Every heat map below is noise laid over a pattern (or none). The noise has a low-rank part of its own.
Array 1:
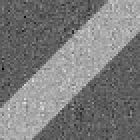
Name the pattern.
a diagonal band
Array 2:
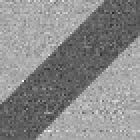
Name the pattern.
a diagonal band
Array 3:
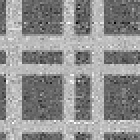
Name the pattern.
bands of rows crossing bands of columns
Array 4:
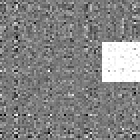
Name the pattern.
one block
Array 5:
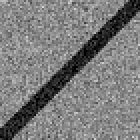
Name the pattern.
a diagonal band
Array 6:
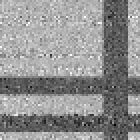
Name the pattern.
bands of rows crossing bands of columns
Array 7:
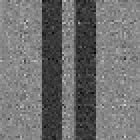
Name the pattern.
bands of columns
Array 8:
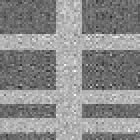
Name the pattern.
bands of rows crossing bands of columns
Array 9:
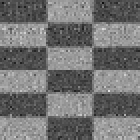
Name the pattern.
a checkerboard
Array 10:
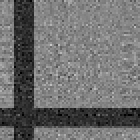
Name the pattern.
bands of rows crossing bands of columns
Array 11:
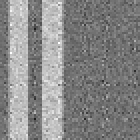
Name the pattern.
bands of columns
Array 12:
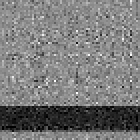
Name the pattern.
one band of rows
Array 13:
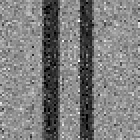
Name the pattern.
bands of columns
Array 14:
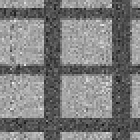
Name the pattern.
bands of rows crossing bands of columns
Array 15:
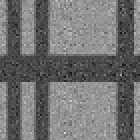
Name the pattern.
bands of rows crossing bands of columns
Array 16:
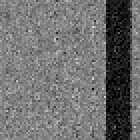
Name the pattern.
one band of columns
